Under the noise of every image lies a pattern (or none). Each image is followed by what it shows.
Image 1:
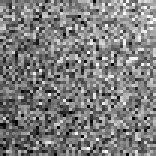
a smooth slope
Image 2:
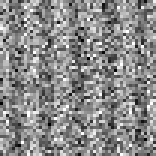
vertical stripes
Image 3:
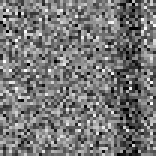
one vertical stripe
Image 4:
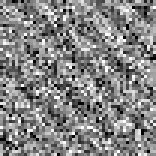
diagonal stripes
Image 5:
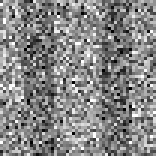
vertical stripes
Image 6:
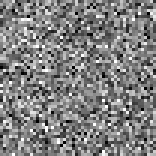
only noise
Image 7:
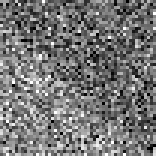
a sharp edge
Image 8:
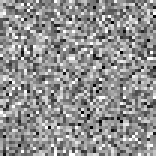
only noise
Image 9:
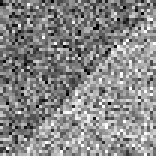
a sharp edge
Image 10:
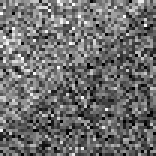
a sharp edge
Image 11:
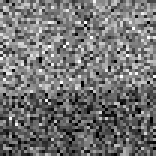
a sharp edge
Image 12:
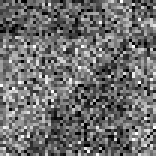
spokes from one point
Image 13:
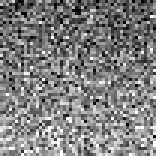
a smooth slope
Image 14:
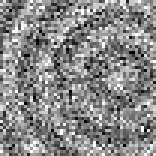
rings round one point
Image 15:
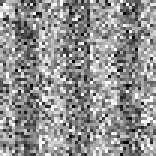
vertical stripes
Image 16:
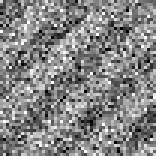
diagonal stripes
